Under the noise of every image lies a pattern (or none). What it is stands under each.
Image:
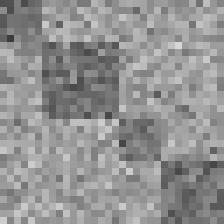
blocks along the diagonal
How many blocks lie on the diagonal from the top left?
4
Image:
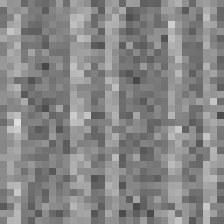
bands of columns
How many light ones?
5
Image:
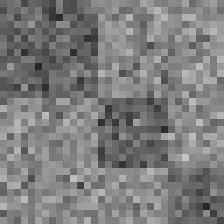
blocks along the diagonal
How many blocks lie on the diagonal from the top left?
3
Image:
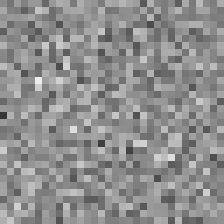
only noise
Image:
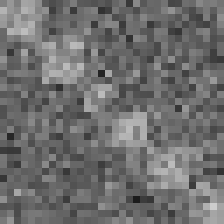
blocks along the diagonal
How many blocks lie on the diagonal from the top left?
6
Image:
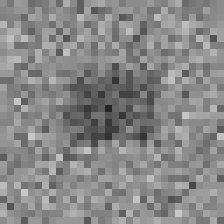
one block
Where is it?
centre
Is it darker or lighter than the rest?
darker
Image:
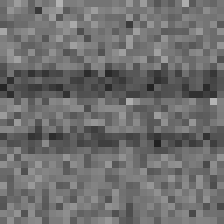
bands of rows
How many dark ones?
2
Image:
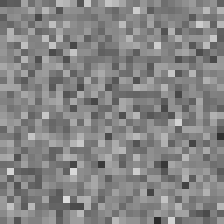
only noise
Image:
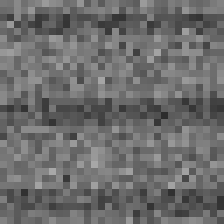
bands of rows
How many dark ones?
3
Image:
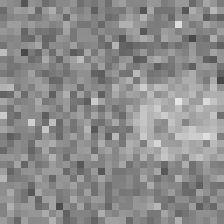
one block
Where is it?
middle right
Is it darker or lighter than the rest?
lighter
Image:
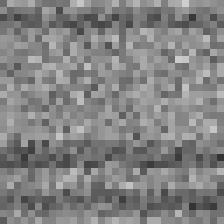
bands of rows
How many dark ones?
3
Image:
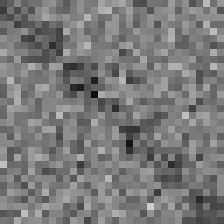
blocks along the diagonal
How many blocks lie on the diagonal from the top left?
7
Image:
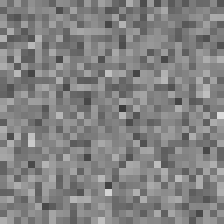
only noise
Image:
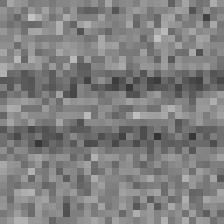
bands of rows
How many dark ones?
2
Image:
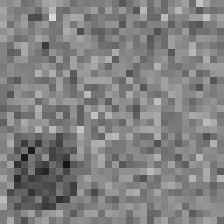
one block
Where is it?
bottom left
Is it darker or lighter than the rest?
darker
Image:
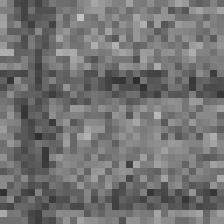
bands of rows crossing bands of columns
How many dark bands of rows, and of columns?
2 and 1
